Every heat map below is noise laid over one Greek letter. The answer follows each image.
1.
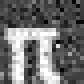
pi
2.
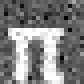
pi
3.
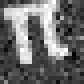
pi
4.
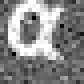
alpha
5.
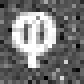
phi
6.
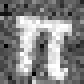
pi
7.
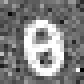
theta
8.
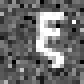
xi
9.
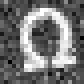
omega
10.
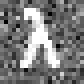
lambda
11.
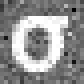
sigma
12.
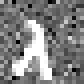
lambda
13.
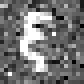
xi
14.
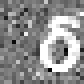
delta
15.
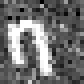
eta
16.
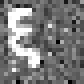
xi
